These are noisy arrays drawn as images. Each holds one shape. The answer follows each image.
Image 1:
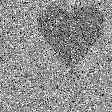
heart
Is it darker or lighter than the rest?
darker
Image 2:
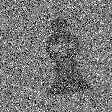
chess bishop
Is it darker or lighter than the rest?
darker
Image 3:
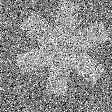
asterisk
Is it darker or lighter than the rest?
lighter
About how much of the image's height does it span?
nearly all
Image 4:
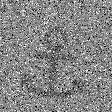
anchor
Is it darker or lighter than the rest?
darker
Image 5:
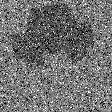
car
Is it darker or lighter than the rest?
darker
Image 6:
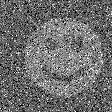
smiling face
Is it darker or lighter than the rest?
lighter
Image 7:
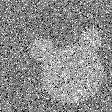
bear's head
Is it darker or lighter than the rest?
lighter
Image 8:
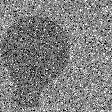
light bulb
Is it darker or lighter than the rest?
darker
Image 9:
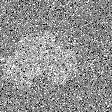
car
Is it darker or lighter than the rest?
lighter
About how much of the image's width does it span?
two thirds
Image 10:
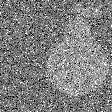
pear
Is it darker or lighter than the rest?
lighter
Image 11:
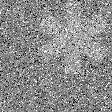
asterisk
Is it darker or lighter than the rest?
lighter
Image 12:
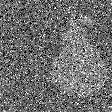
pear
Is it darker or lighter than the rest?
lighter
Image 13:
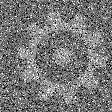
gear
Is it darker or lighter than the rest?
lighter
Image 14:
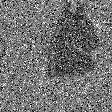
chess knight
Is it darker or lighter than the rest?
darker
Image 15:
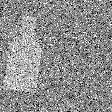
bottle
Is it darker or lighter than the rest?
lighter
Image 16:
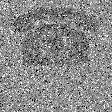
telephone
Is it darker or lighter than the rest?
darker
